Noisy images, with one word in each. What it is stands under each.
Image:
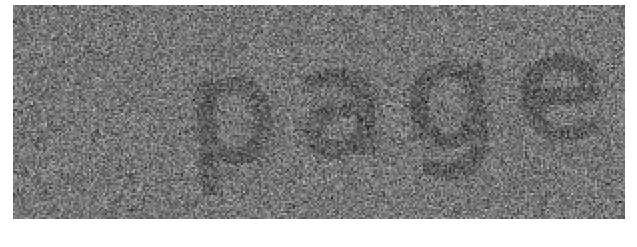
page
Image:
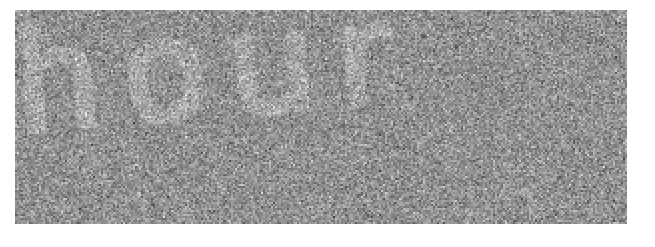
hour
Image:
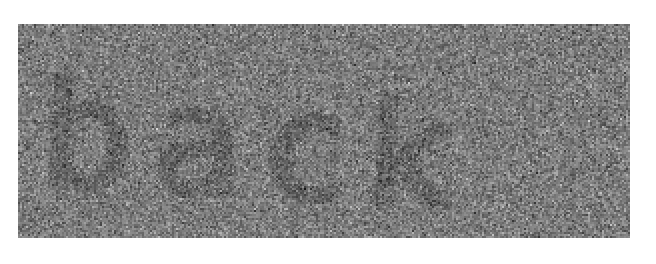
back
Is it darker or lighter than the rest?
darker
